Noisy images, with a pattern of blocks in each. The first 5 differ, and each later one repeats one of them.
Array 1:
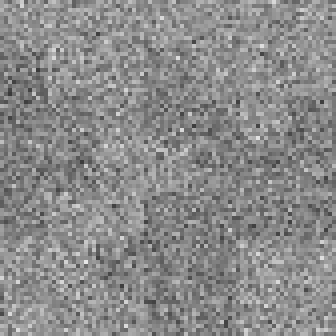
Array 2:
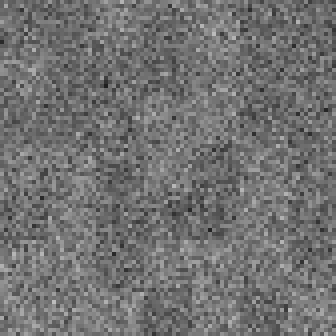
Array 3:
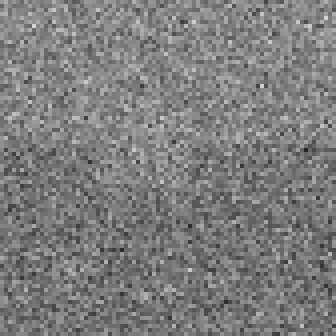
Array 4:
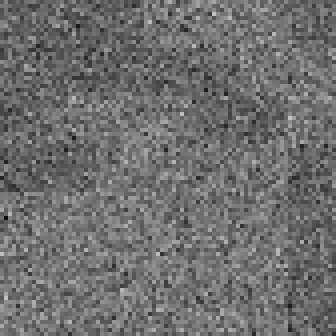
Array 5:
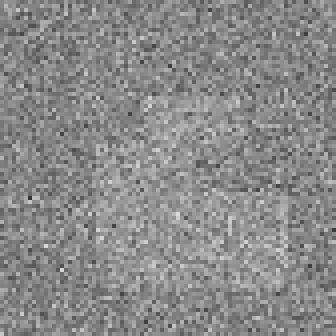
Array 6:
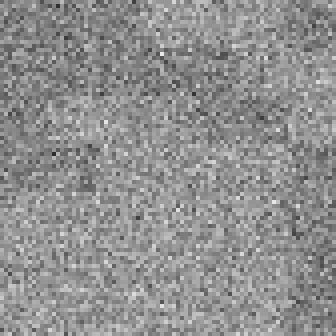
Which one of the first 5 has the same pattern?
4
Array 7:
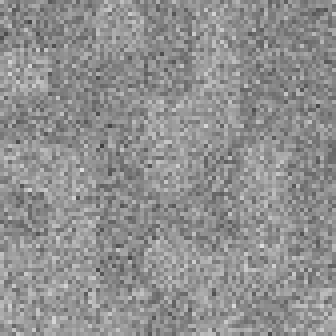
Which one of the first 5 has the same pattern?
2
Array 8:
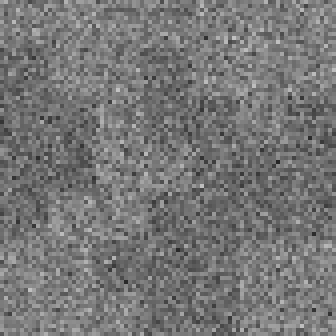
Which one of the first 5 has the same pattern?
1
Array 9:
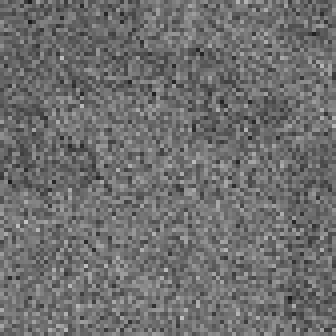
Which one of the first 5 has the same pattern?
4
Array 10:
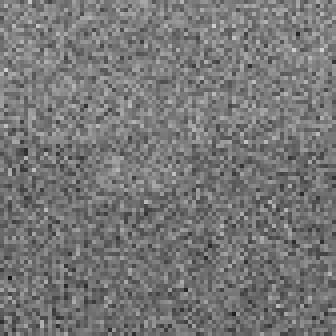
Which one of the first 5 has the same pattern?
3
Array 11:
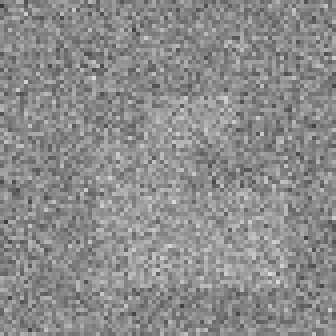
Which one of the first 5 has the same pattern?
5
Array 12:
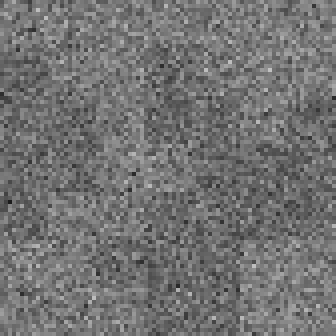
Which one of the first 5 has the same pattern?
1
